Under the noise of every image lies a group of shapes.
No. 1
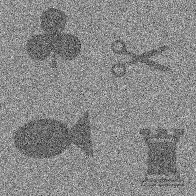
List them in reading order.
top left: club; top right: pair of scissors; bottom left: fish; bottom right: chess rook
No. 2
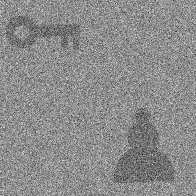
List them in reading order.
top left: key; bottom right: chess pawn
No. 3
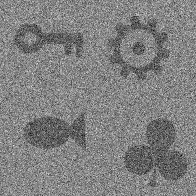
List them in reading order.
top left: key; top right: gear; bottom left: fish; bottom right: club
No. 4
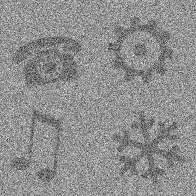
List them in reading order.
top left: telephone; top right: gear; bottom left: pair of musical notes; bottom right: snowflake
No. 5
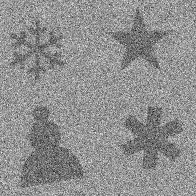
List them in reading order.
top left: snowflake; top right: star; bottom left: chess pawn; bottom right: asterisk
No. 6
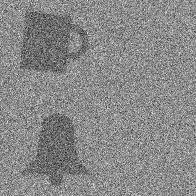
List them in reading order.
top left: cup; bottom left: bell
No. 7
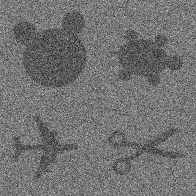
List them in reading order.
top left: bear's head; top right: turtle; bottom left: airplane; bottom right: pair of scissors
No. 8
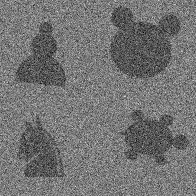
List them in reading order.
top left: chess pawn; top right: bear's head; bottom left: chess knight; bottom right: turtle
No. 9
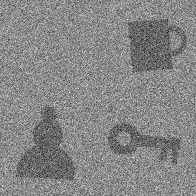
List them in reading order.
top right: cup; bottom left: chess pawn; bottom right: key
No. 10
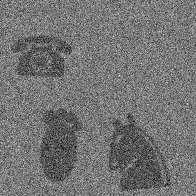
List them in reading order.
top left: telephone; bottom left: footprint; bottom right: chess knight
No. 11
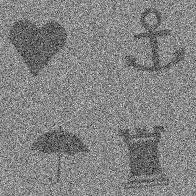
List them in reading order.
top left: heart; top right: anchor; bottom left: umbrella; bottom right: chess rook
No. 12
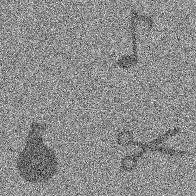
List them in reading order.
top right: musical note; bottom left: pear; bottom right: pair of scissors
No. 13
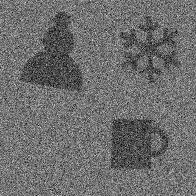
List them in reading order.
top left: chess pawn; top right: snowflake; bottom right: cup
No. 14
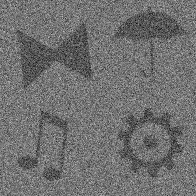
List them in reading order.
top left: bow tie; top right: umbrella; bottom left: pair of musical notes; bottom right: gear
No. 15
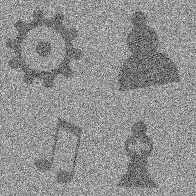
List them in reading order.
top left: gear; top right: chess pawn; bottom left: pair of musical notes; bottom right: chess bishop
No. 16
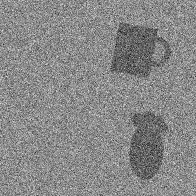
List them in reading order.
top right: cup; bottom right: footprint
